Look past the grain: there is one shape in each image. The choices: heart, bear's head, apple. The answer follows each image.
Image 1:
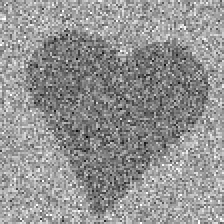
heart
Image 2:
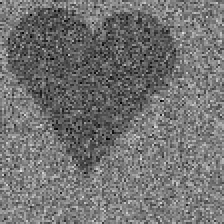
heart
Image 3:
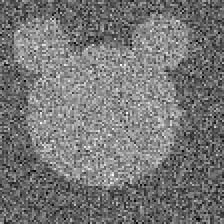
bear's head
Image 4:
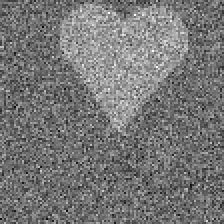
heart
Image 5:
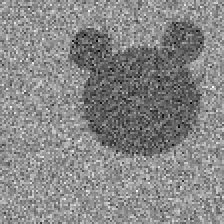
bear's head
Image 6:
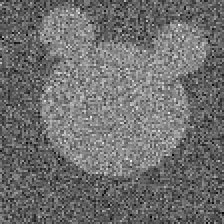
bear's head
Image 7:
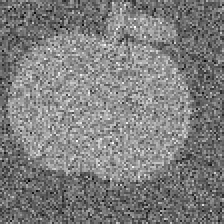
apple
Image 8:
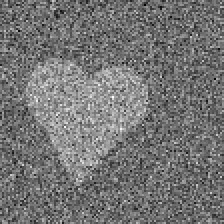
heart
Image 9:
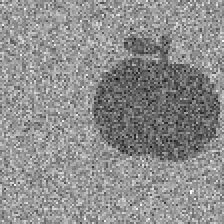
apple
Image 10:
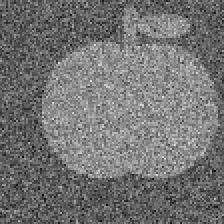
apple
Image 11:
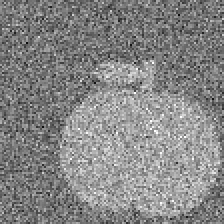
apple
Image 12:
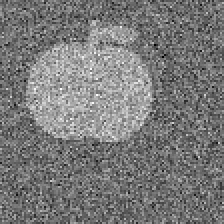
apple
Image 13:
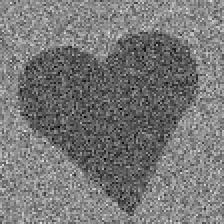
heart
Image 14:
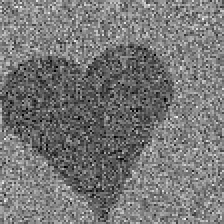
heart
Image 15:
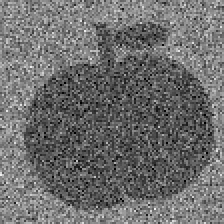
apple
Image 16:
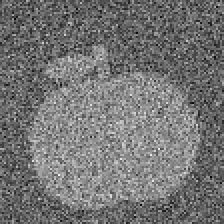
apple
